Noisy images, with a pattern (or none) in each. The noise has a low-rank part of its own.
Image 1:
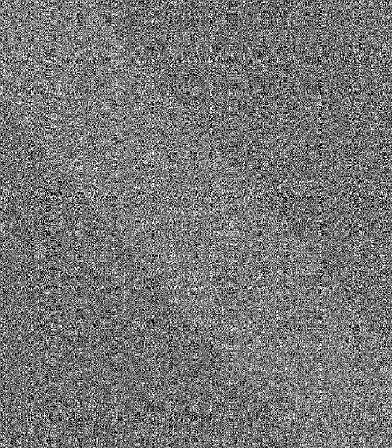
a diagonal band
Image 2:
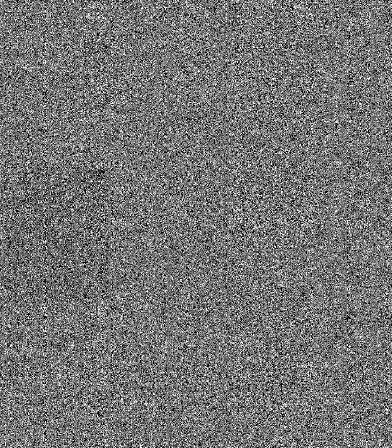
one block
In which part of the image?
middle left
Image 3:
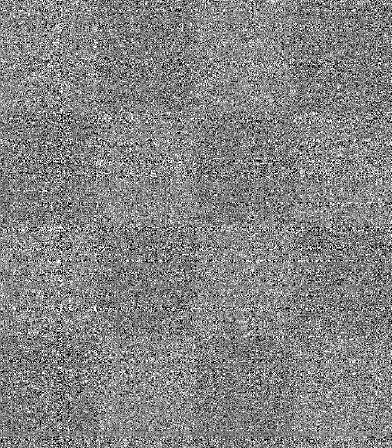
a checkerboard
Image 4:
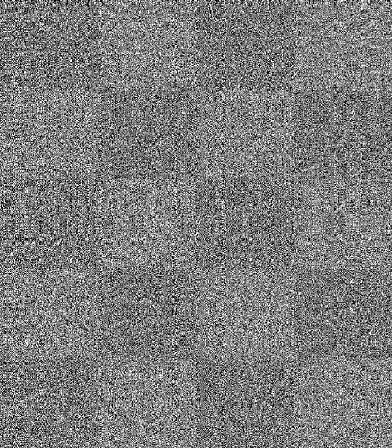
a checkerboard
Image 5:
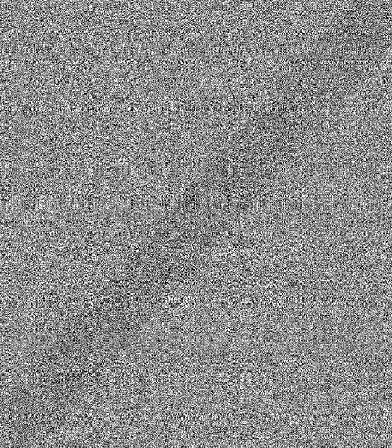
a diagonal band
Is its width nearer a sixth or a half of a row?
a sixth
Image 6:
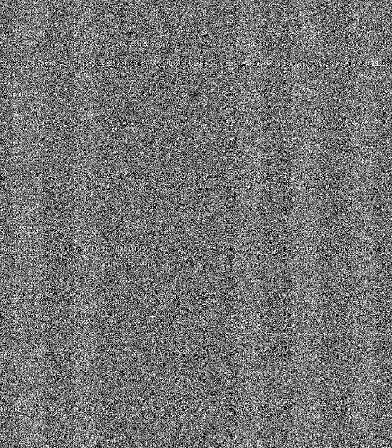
bands of columns
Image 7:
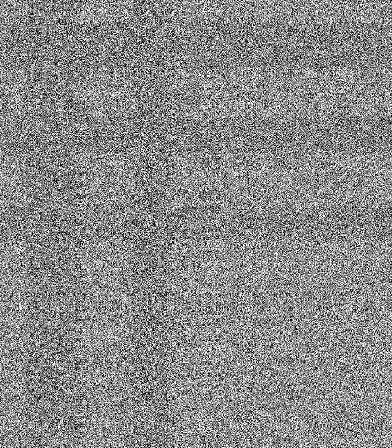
bands of rows crossing bands of columns
